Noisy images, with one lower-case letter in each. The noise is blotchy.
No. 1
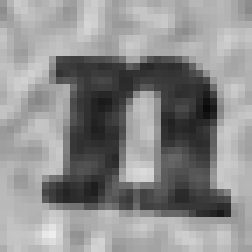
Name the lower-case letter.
n
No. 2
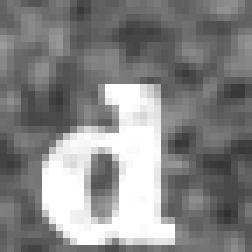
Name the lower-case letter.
d
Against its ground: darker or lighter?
lighter
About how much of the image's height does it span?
two thirds
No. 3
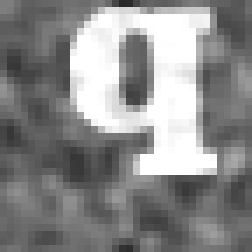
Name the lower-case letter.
q
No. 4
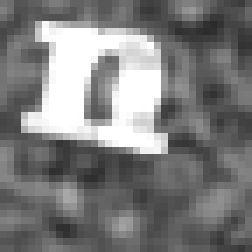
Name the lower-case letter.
n
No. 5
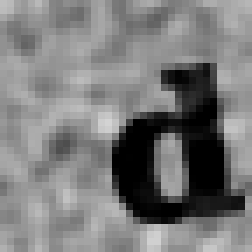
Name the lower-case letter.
d
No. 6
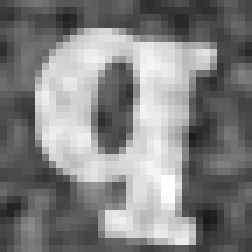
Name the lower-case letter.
q
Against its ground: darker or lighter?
lighter
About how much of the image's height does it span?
nearly all
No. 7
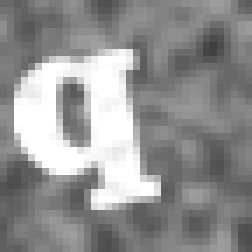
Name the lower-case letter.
q
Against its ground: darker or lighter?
lighter
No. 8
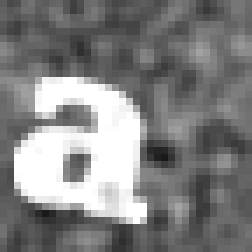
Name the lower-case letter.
a
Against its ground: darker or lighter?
lighter
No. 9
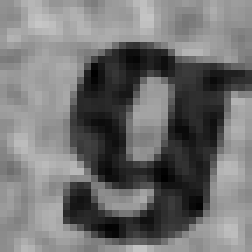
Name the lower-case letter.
g
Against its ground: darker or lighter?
darker
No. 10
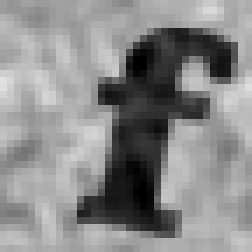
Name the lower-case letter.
f
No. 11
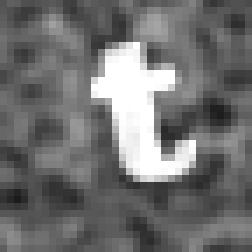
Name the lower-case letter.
t
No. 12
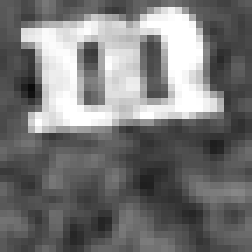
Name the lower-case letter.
m
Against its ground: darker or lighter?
lighter
